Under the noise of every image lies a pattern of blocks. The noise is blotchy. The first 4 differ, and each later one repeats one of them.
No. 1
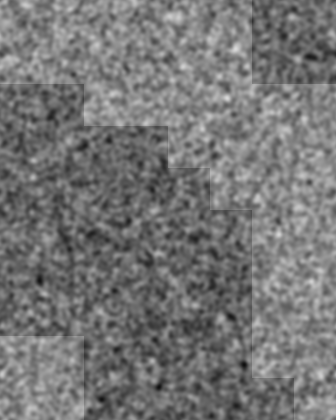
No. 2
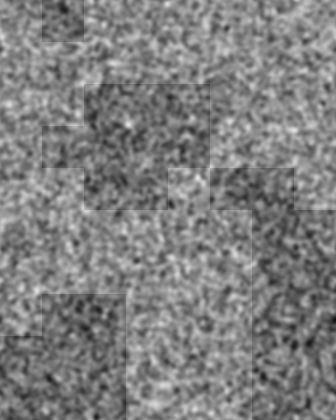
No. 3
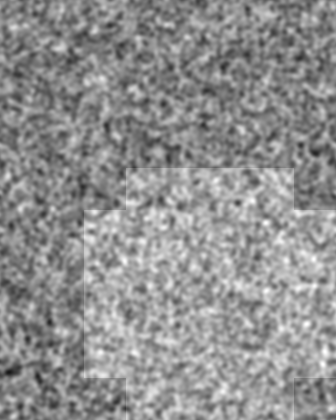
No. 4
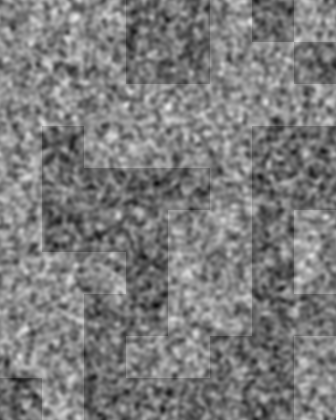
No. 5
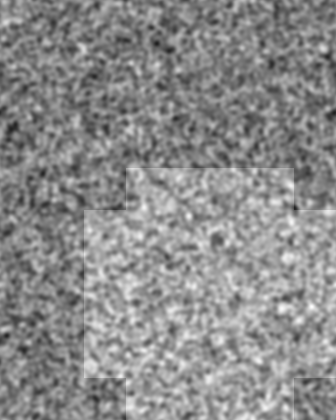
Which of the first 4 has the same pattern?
3
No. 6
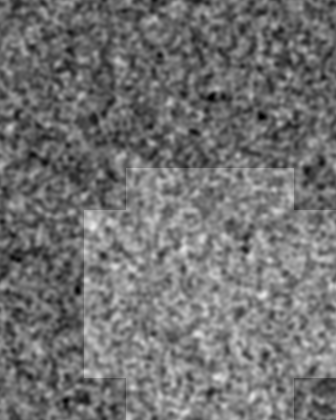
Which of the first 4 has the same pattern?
3
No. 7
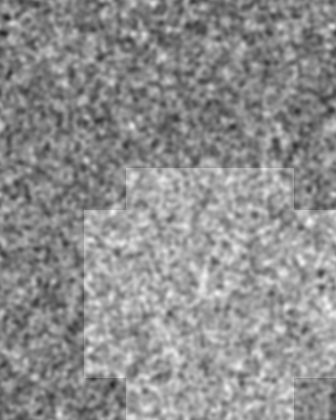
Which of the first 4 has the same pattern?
3
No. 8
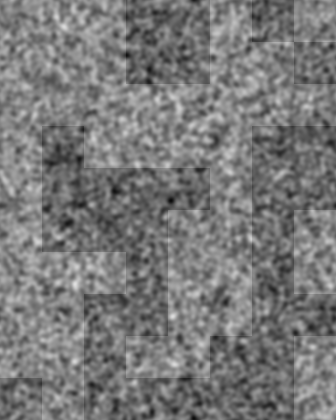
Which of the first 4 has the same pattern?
4
